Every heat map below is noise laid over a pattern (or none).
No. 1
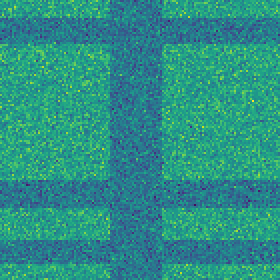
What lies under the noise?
bands of rows crossing bands of columns
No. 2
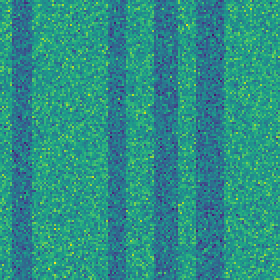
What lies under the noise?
bands of columns
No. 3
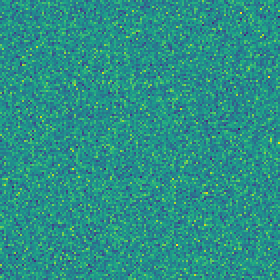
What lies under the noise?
only noise
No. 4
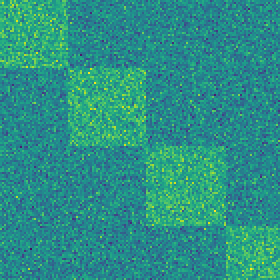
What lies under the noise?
blocks along the diagonal
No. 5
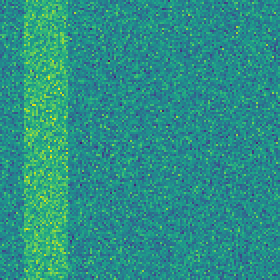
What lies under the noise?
one band of columns
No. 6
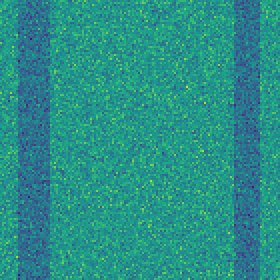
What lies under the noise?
bands of columns
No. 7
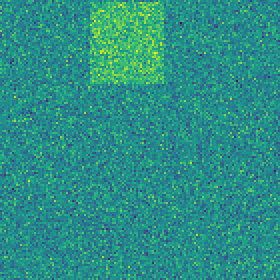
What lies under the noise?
one block
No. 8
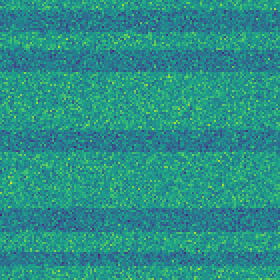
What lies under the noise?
bands of rows
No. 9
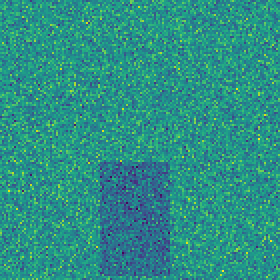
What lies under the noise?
one block
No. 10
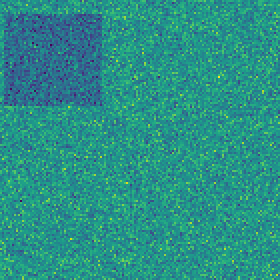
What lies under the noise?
one block
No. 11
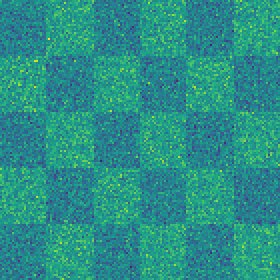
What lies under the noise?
a checkerboard
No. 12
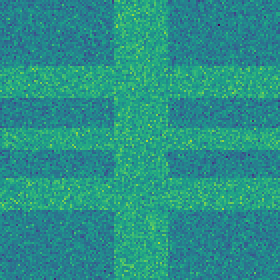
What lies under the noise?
bands of rows crossing bands of columns
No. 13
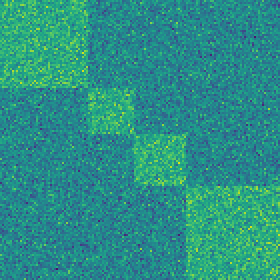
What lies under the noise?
blocks along the diagonal
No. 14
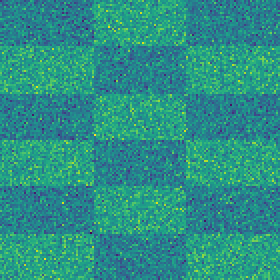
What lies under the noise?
a checkerboard
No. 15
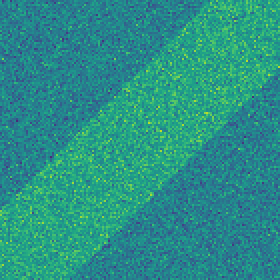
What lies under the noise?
a diagonal band
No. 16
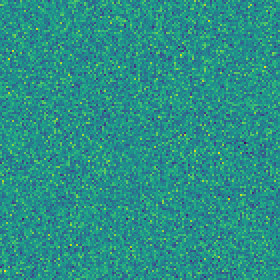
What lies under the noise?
only noise
